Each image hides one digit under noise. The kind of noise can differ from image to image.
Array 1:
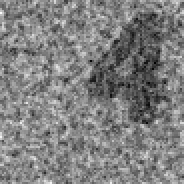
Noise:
blotchy
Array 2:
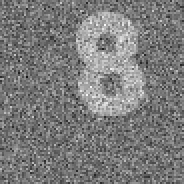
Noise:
independent entries
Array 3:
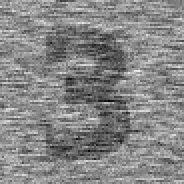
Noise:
streaked along the rows
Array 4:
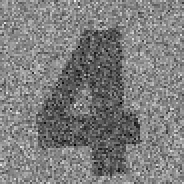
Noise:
independent entries
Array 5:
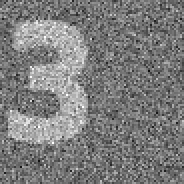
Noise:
independent entries
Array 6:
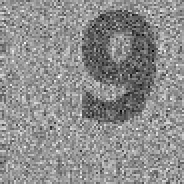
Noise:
low rank plus noise
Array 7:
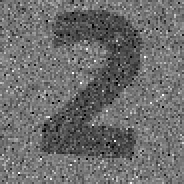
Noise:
heavy tails
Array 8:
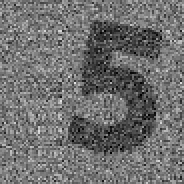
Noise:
low rank plus noise
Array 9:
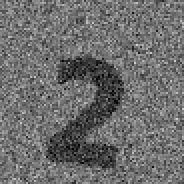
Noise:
independent entries
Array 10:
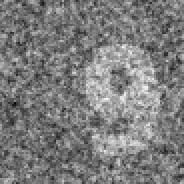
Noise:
blotchy
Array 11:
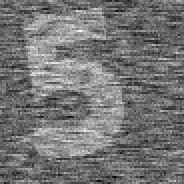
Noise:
streaked along the rows
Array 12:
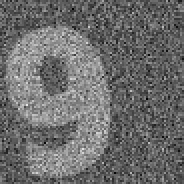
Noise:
low rank plus noise
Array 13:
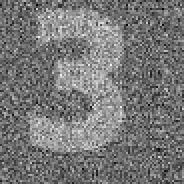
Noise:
low rank plus noise
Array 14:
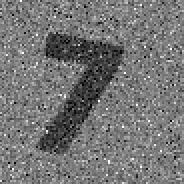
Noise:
heavy tails
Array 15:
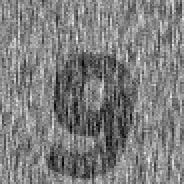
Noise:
streaked along the columns
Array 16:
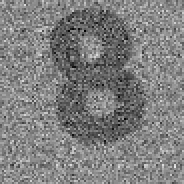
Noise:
low rank plus noise
